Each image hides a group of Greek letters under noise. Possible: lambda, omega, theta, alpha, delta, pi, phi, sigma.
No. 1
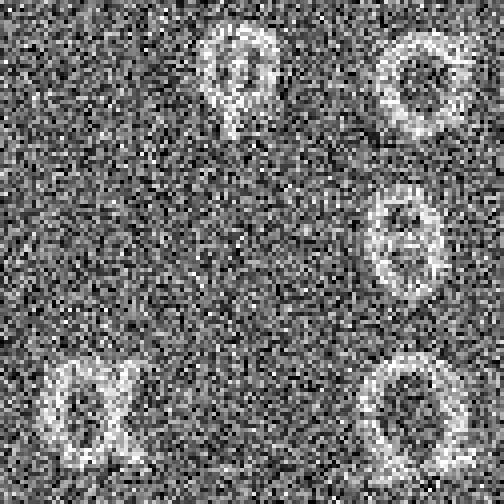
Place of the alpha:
bottom left
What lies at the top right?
sigma
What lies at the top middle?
phi
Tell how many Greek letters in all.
5
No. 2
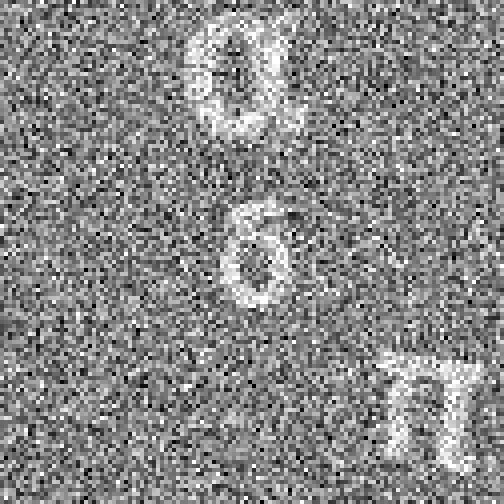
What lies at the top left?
nothing
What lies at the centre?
delta
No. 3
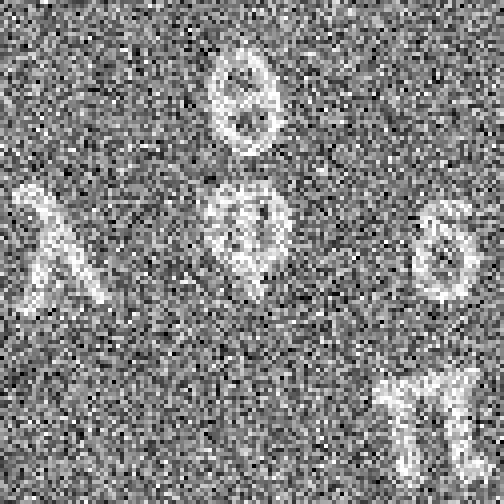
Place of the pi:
bottom right
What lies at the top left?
nothing
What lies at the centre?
phi
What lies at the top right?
nothing
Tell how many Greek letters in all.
5
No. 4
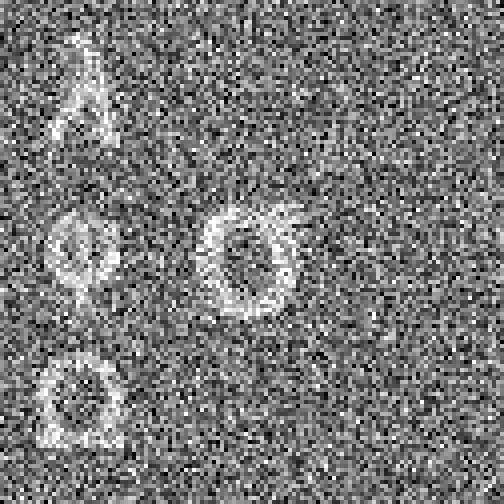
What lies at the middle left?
phi
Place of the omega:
bottom left
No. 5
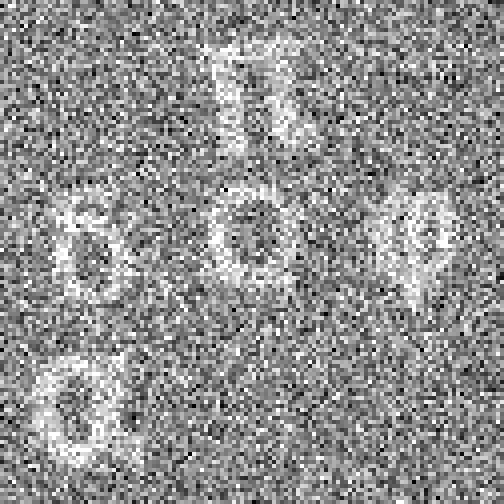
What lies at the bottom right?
nothing
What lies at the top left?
nothing
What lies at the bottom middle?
nothing
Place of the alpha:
bottom left
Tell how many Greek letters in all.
5
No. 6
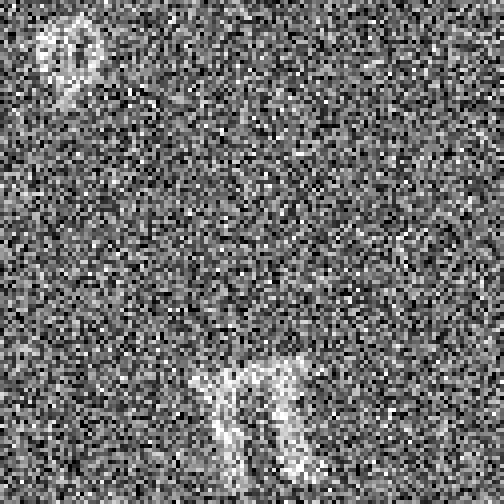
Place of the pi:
bottom middle
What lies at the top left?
phi
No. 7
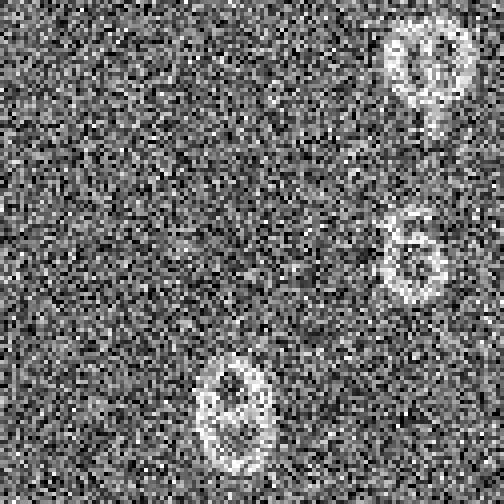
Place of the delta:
middle right
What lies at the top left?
nothing
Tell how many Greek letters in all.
3
